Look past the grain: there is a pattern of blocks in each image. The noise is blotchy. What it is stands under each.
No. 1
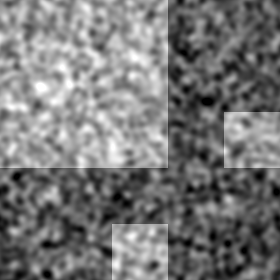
mirrored about the diagonal from the top left
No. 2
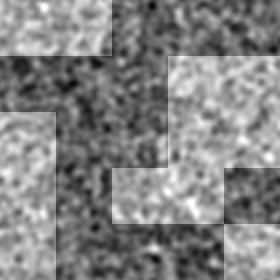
no symmetry
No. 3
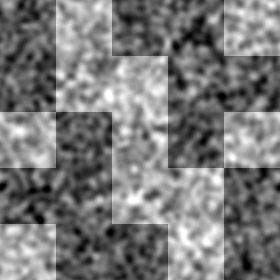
the same after a half turn
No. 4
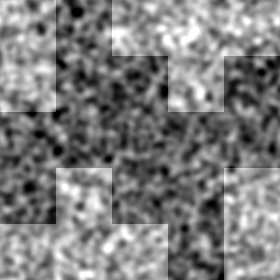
the same after a half turn
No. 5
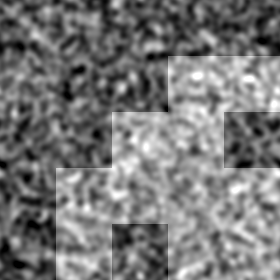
mirrored about the diagonal from the top left
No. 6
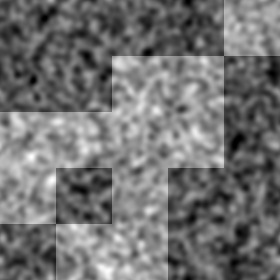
mirrored about the diagonal from the bottom left
